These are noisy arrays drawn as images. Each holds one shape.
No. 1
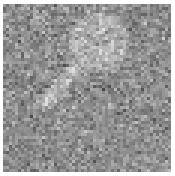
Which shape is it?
lollipop
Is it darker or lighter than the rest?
lighter
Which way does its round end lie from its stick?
up and right
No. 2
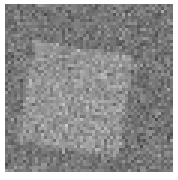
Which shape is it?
square
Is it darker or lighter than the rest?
lighter
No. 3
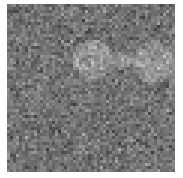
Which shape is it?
dumbbell
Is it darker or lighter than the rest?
lighter
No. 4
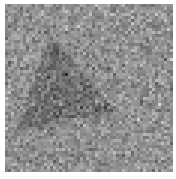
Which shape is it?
triangle
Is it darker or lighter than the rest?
darker
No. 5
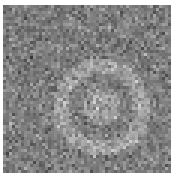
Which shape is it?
bullseye
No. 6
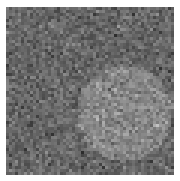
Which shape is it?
disc
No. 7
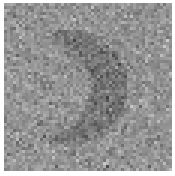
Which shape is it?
crescent
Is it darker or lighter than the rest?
darker
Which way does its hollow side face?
left
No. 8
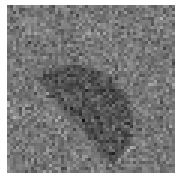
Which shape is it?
half disc
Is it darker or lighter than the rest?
darker
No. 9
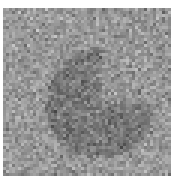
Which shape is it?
disc with a wedge cut out
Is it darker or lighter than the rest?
darker
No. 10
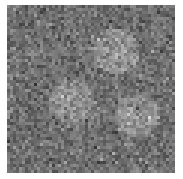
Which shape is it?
three dots
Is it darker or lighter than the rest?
lighter
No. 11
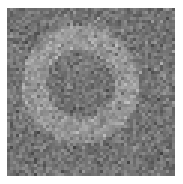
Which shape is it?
ring
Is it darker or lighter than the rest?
lighter
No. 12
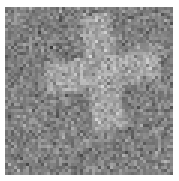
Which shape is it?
cross
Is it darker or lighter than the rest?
lighter
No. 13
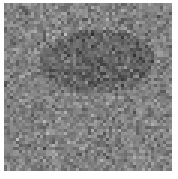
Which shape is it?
ellipse
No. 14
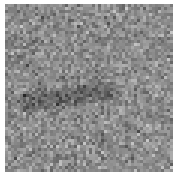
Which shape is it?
bar
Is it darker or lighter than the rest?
darker
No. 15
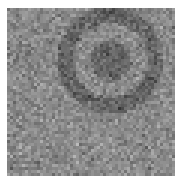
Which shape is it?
bullseye
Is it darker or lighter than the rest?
darker
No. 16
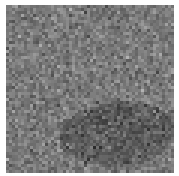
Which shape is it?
ellipse
